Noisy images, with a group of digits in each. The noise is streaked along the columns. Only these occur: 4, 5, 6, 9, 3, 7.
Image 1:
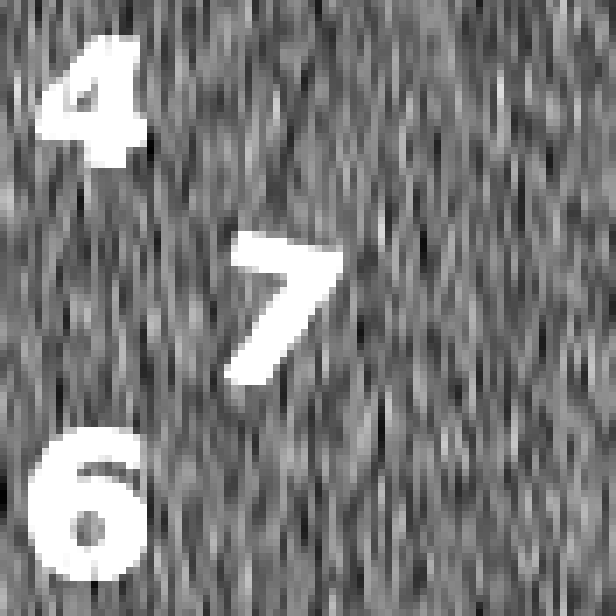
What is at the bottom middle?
nothing
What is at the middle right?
nothing
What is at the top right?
nothing
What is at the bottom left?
6
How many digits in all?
3
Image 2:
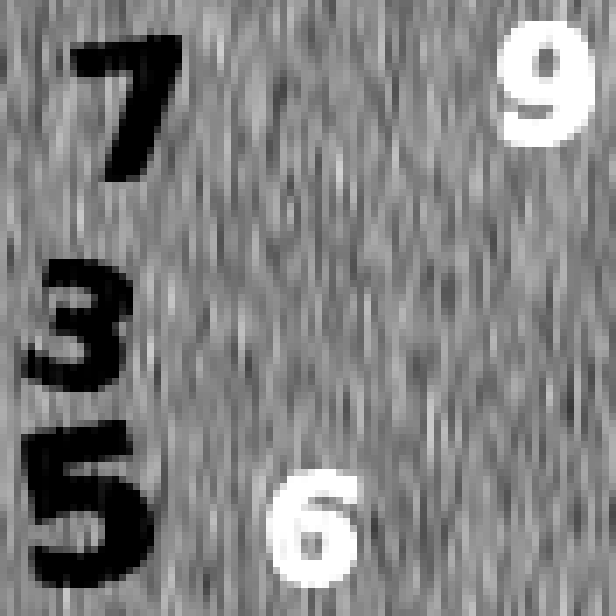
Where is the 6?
bottom middle
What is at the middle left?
3
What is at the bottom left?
5
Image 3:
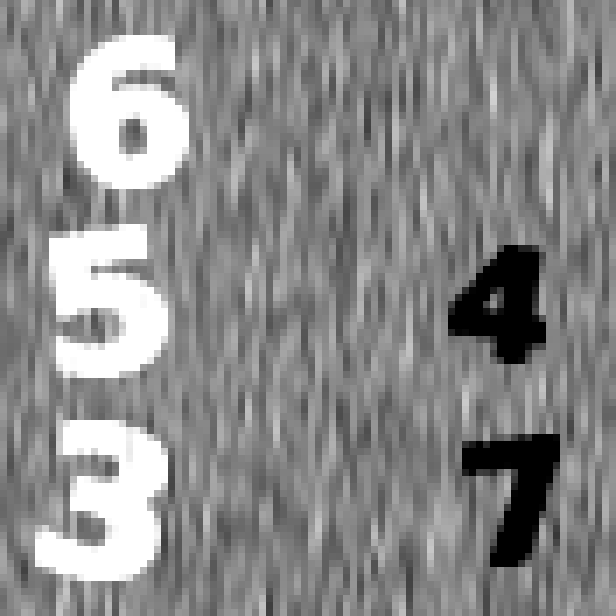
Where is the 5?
middle left
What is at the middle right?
4
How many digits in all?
5
